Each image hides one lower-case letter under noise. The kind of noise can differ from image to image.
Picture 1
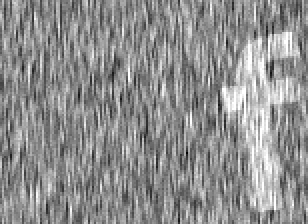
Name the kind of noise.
streaked along the columns
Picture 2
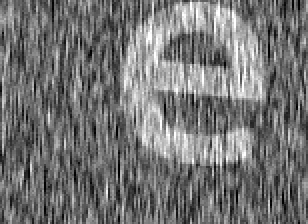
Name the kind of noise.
streaked along the columns
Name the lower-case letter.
e
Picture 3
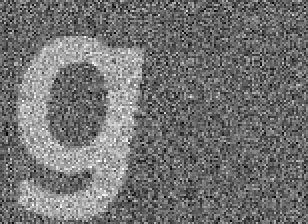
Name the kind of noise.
low rank plus noise
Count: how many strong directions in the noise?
five to eight
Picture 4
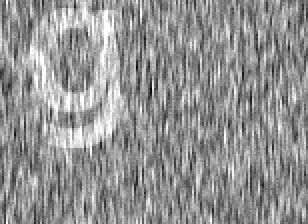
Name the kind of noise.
streaked along the columns
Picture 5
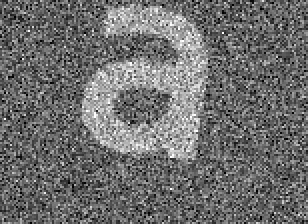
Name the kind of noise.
independent entries
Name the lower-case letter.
a
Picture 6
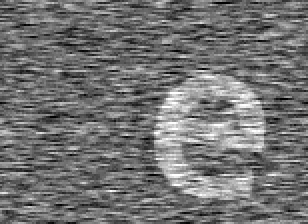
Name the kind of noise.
streaked along the rows
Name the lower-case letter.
e
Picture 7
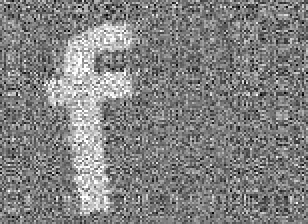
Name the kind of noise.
low rank plus noise
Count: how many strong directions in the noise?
three or four
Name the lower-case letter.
f
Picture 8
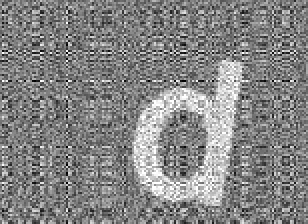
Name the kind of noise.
low rank plus noise
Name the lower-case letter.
d
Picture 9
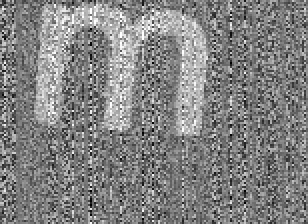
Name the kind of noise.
columns of uneven size
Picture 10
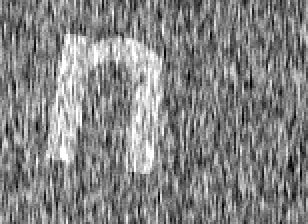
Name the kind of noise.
streaked along the columns
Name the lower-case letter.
n
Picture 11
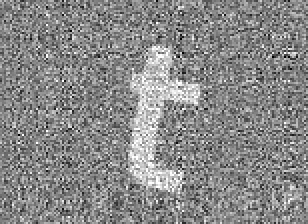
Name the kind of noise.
low rank plus noise
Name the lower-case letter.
t
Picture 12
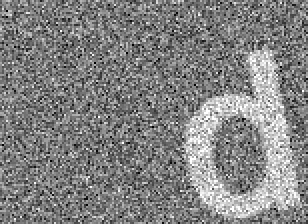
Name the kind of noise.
independent entries
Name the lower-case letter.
d
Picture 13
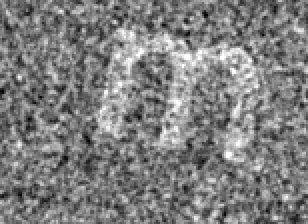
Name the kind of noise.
blotchy
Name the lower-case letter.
m
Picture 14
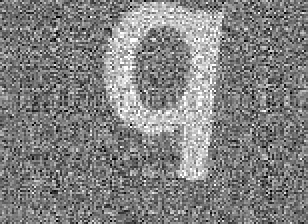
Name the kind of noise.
low rank plus noise
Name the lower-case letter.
q
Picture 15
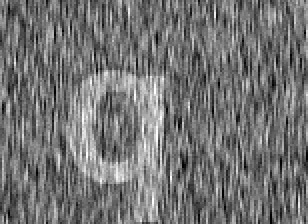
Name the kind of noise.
streaked along the columns
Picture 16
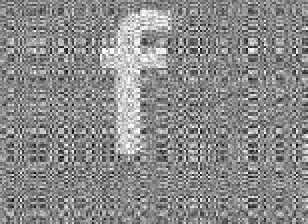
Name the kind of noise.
low rank plus noise
